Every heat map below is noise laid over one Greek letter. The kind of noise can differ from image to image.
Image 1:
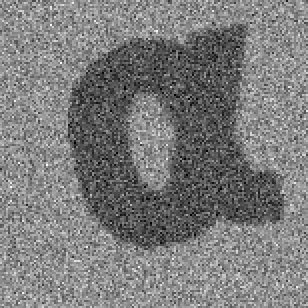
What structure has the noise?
independent entries
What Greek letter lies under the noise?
alpha
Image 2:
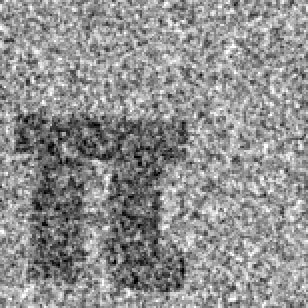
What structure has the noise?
blotchy
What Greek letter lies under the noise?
pi
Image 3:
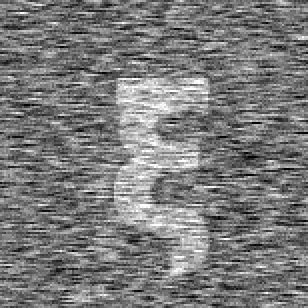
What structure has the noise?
streaked along the rows
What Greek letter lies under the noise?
xi
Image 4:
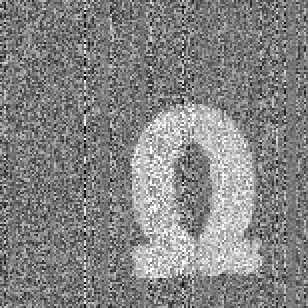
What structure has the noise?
columns of uneven size
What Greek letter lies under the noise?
omega
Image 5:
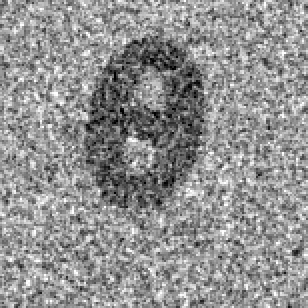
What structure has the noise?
blotchy
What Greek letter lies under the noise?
theta
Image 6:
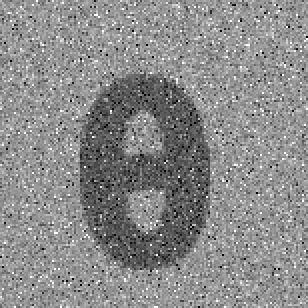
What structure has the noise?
heavy tails
